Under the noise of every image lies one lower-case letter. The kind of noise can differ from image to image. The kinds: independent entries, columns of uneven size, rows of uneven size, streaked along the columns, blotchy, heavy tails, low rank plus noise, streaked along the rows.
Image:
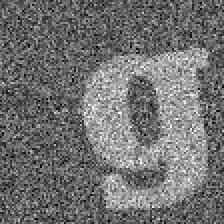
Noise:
independent entries
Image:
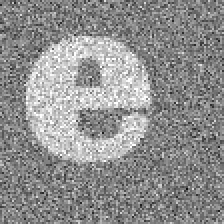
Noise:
independent entries
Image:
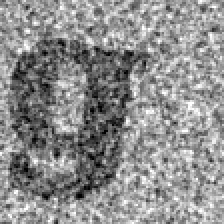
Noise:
blotchy
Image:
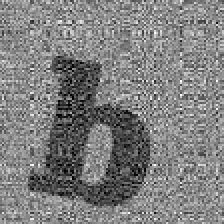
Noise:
low rank plus noise
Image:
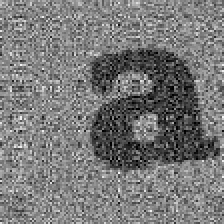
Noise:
low rank plus noise
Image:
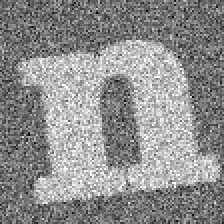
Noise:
independent entries
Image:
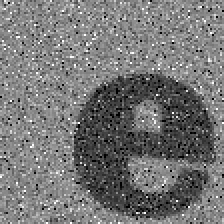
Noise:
heavy tails
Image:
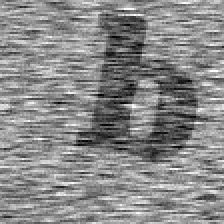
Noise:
streaked along the rows
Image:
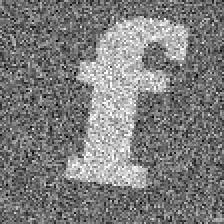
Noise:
independent entries
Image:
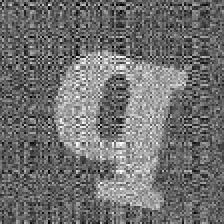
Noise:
low rank plus noise
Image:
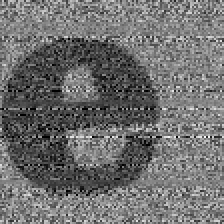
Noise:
rows of uneven size
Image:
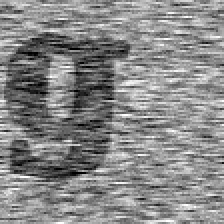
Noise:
streaked along the rows
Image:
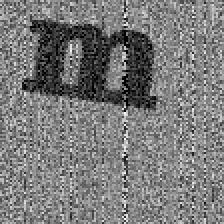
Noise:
columns of uneven size
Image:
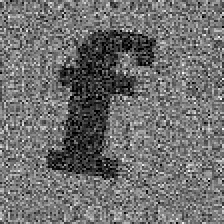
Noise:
low rank plus noise
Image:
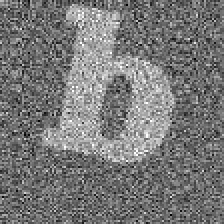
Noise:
low rank plus noise
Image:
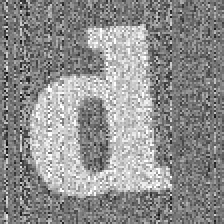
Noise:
columns of uneven size
